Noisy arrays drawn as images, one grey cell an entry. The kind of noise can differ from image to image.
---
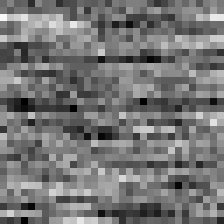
streaked along the rows
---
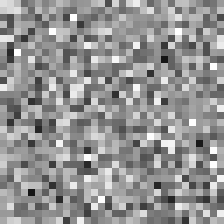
independent entries
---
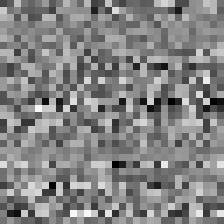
rows of uneven size
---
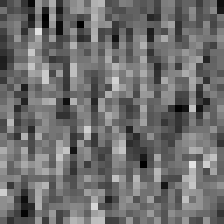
streaked along the columns
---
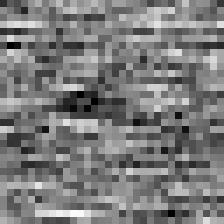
streaked along the rows
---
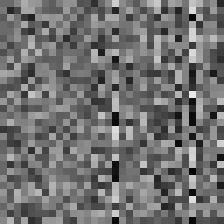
columns of uneven size
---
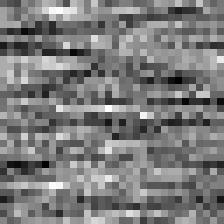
streaked along the rows
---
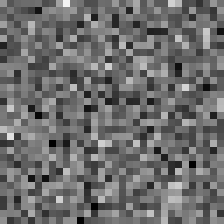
independent entries
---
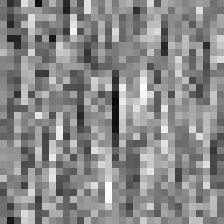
streaked along the columns
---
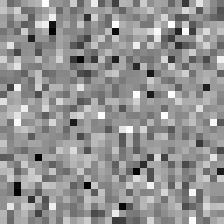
heavy tails
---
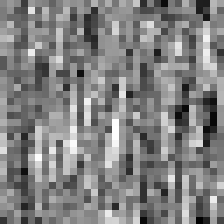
streaked along the columns
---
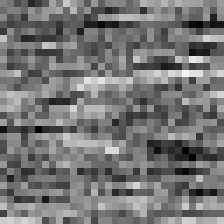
streaked along the rows
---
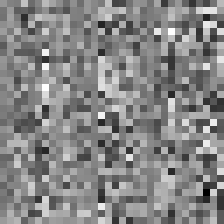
columns of uneven size
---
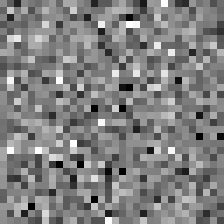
heavy tails
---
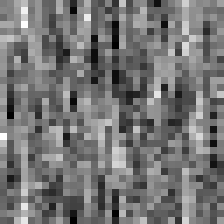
streaked along the columns
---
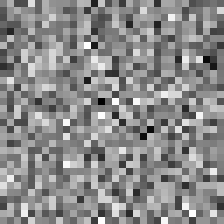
low rank plus noise
